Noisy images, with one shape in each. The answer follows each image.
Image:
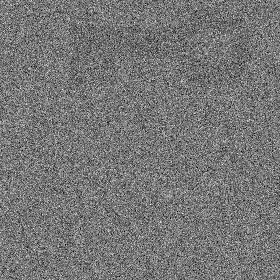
key
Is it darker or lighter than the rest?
darker
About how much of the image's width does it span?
two thirds
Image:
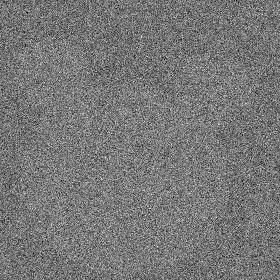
bear's head
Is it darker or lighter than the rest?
lighter
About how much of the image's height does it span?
nearly all
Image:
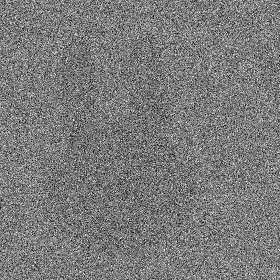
rabbit's head
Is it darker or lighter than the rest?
darker
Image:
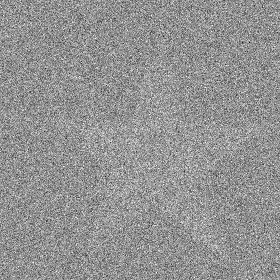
star
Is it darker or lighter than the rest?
lighter
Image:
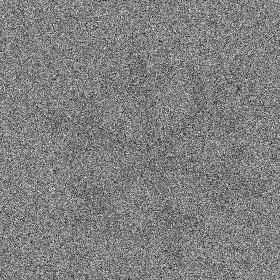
snowflake
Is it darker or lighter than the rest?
darker
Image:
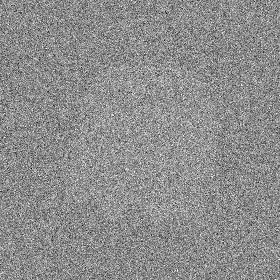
ghost
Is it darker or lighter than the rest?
lighter
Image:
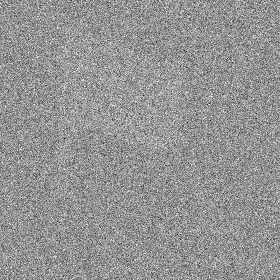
flag
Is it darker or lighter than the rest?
lighter
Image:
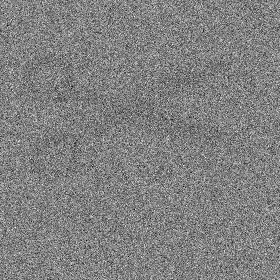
pair of scissors
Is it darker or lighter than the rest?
darker
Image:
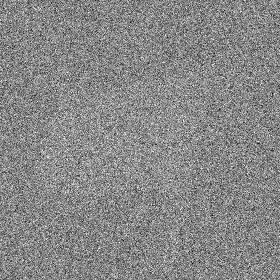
flag
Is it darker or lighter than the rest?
lighter
